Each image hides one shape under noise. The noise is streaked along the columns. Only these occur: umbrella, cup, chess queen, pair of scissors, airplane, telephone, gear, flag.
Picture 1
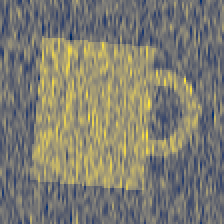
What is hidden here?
light cup
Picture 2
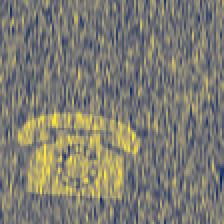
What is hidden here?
light telephone
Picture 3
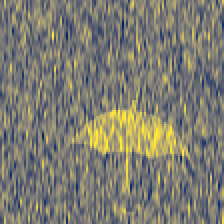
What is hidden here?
light umbrella
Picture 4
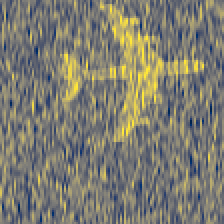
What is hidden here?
light airplane
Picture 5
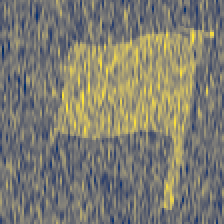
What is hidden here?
light flag
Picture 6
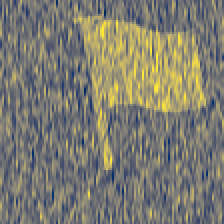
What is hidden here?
light flag
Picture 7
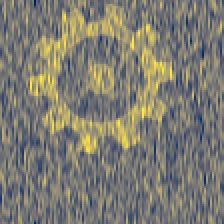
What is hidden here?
light gear
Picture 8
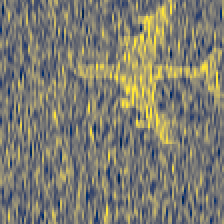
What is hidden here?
light airplane
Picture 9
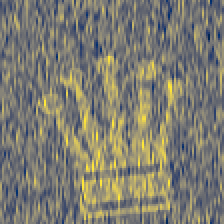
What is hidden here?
light chess queen
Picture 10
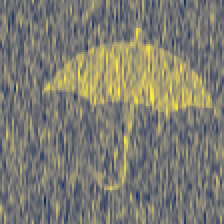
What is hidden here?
light umbrella
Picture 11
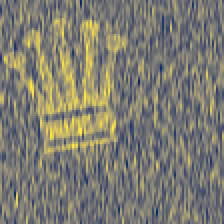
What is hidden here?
light chess queen
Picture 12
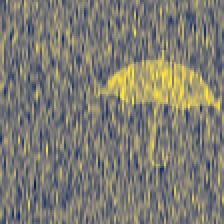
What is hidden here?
light umbrella
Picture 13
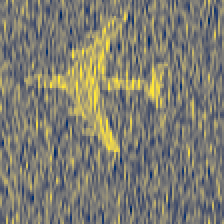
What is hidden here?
light airplane
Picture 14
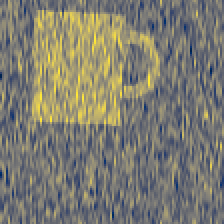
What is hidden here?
light cup
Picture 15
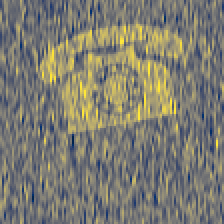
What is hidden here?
light telephone
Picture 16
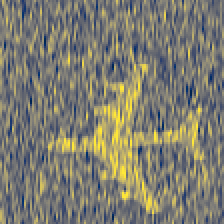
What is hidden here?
light airplane
